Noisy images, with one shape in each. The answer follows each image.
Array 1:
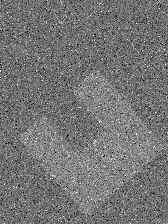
square with a notch
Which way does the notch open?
up and left
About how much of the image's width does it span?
nearly all
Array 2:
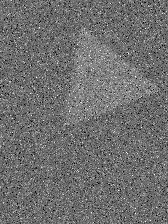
triangle
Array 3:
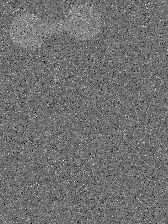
dumbbell
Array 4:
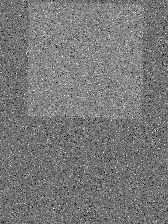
square
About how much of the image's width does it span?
two thirds
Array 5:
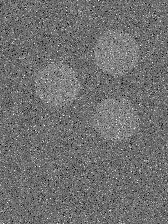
three dots
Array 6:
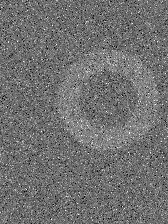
ring
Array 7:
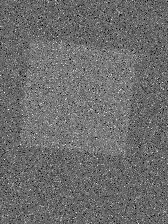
square
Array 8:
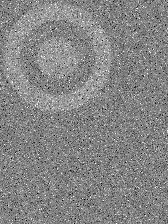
bullseye
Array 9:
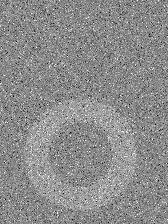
ring
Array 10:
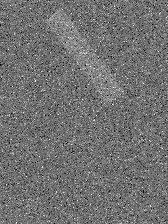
bar
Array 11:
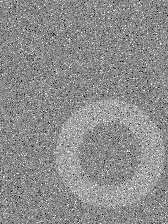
ring
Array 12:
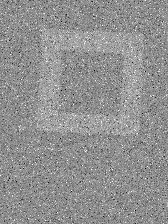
square frame
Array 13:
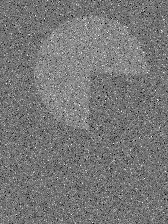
disc with a wedge cut out
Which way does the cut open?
down and right
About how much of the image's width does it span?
two thirds
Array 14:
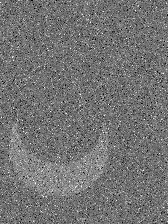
crescent
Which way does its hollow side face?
up
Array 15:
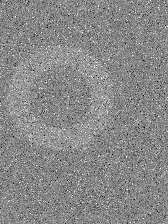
ring
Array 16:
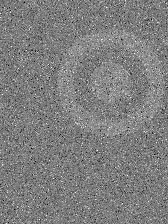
bullseye
